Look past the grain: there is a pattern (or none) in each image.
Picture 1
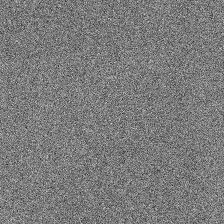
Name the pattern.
spokes from one point
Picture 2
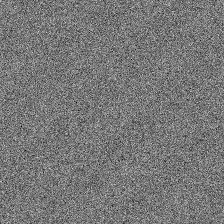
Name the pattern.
diagonal stripes
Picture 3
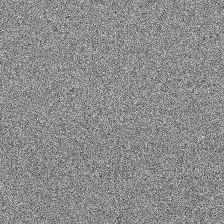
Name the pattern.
a sharp edge
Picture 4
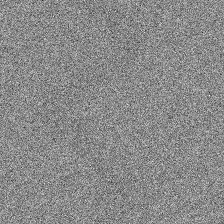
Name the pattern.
a wavy band
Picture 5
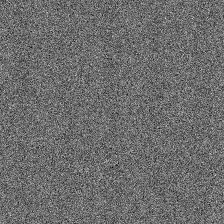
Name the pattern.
vertical stripes
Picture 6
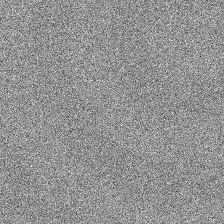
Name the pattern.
rings round one point
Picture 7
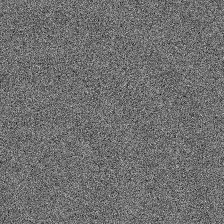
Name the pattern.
rings round one point
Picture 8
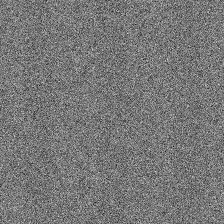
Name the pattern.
vertical stripes
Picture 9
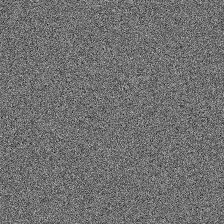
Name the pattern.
only noise
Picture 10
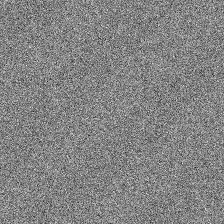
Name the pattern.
diagonal stripes
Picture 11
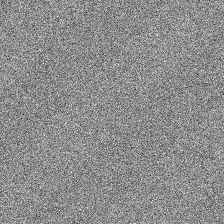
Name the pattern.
diagonal stripes
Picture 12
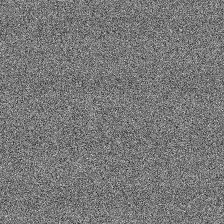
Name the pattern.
horizontal stripes
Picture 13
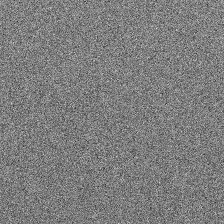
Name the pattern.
a smooth slope
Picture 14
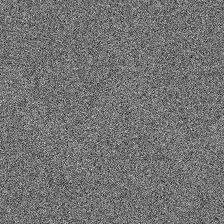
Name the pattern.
a wavy band
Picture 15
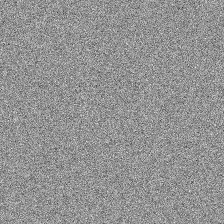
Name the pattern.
only noise
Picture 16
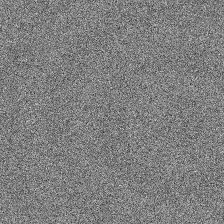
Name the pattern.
rings round one point
